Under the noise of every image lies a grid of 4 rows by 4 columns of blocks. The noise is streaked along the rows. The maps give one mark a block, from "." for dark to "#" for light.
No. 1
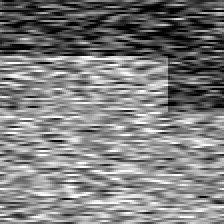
. . . .
# # # .
# # # #
# # # #
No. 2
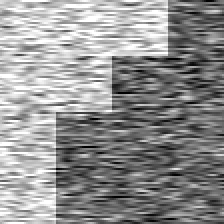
# # # .
# # . .
# . . .
# . . .
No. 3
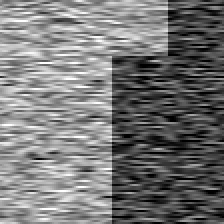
# # # .
# # . .
# # . .
# # . .
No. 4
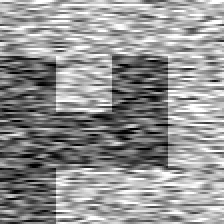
# # # #
. # . #
. . . #
. # # #
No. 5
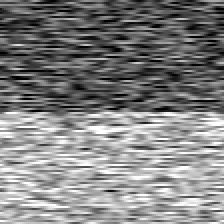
. . . .
. . . .
# # # #
# # # #
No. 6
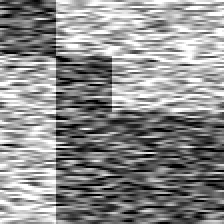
. # # #
# . # #
# . . .
# . . .
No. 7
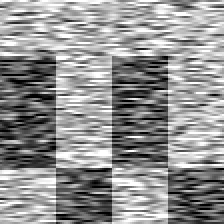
# # # #
. # . #
. # . #
# . # .
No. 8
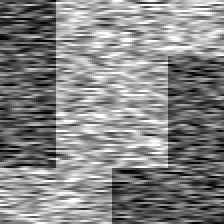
. # # #
. # # .
. # # .
# # . .
